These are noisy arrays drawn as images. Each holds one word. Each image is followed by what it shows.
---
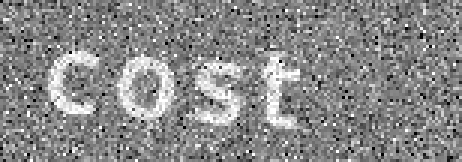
cost
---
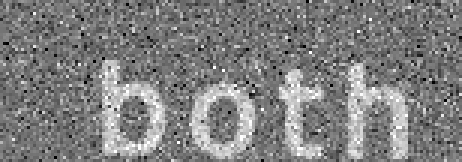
both
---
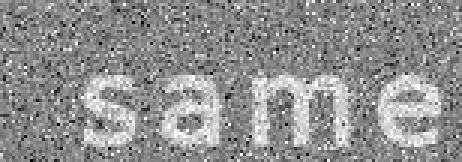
same
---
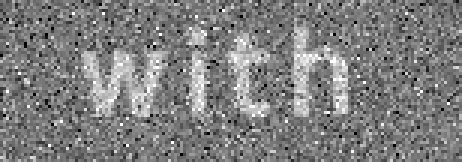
with
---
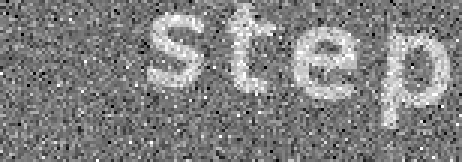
step
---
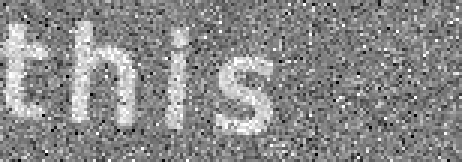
this
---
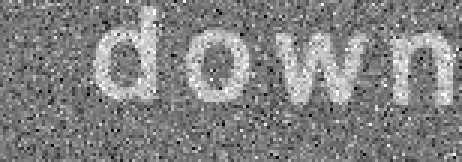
down
